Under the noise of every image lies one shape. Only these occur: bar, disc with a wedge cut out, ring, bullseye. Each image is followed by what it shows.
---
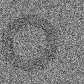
ring
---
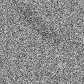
bar
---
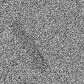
bar
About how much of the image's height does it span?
two thirds
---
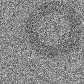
ring
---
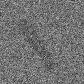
bar
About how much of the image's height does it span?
two thirds
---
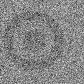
bullseye
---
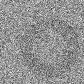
ring
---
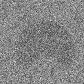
disc with a wedge cut out
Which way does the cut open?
down
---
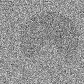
disc with a wedge cut out
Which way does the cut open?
down
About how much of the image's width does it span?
two thirds
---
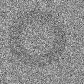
ring
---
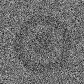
bullseye
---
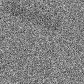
bar
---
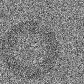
ring
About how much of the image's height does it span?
two thirds
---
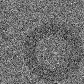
ring
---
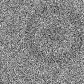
bullseye
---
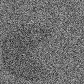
disc with a wedge cut out
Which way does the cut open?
right
